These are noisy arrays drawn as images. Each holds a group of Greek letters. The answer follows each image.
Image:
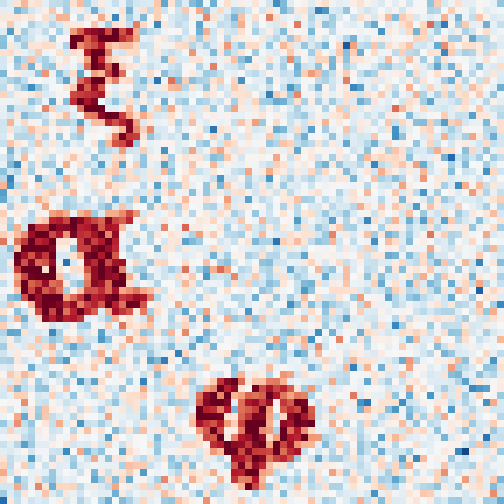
top left: xi; middle left: alpha; bottom middle: phi
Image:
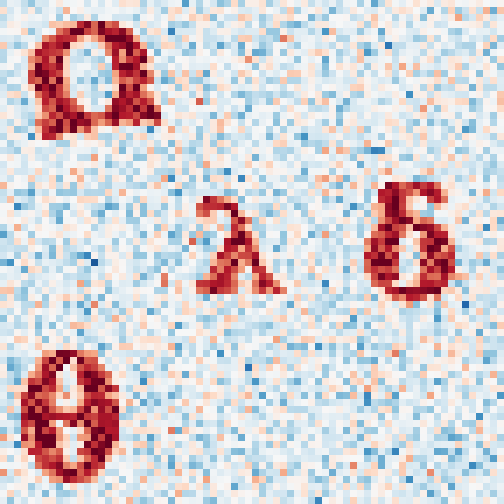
top left: omega; centre: lambda; middle right: delta; bottom left: theta
